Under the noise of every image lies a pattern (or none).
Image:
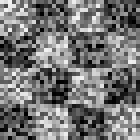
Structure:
a checkerboard
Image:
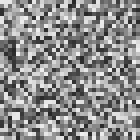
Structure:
only noise
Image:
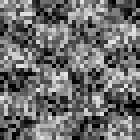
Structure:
a checkerboard
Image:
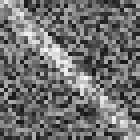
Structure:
a diagonal band
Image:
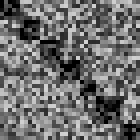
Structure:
blocks along the diagonal
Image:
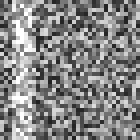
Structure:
one band of columns
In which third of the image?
left
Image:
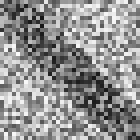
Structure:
a diagonal band
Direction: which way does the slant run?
top left to bottom right
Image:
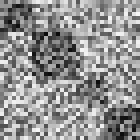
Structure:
blocks along the diagonal
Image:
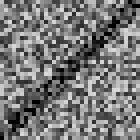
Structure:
a diagonal band
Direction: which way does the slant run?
bottom left to top right
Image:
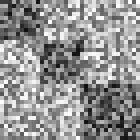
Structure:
blocks along the diagonal
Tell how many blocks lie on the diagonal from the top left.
3
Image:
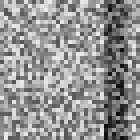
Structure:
one band of columns
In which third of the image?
right
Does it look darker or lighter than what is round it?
darker
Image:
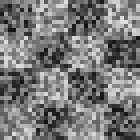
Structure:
a checkerboard
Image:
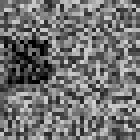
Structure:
one block
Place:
middle left
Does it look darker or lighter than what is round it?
darker
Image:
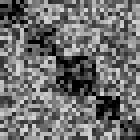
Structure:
blocks along the diagonal
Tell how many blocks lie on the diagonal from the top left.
5
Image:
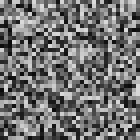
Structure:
only noise
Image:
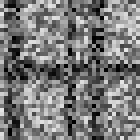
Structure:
bands of rows crossing bands of columns
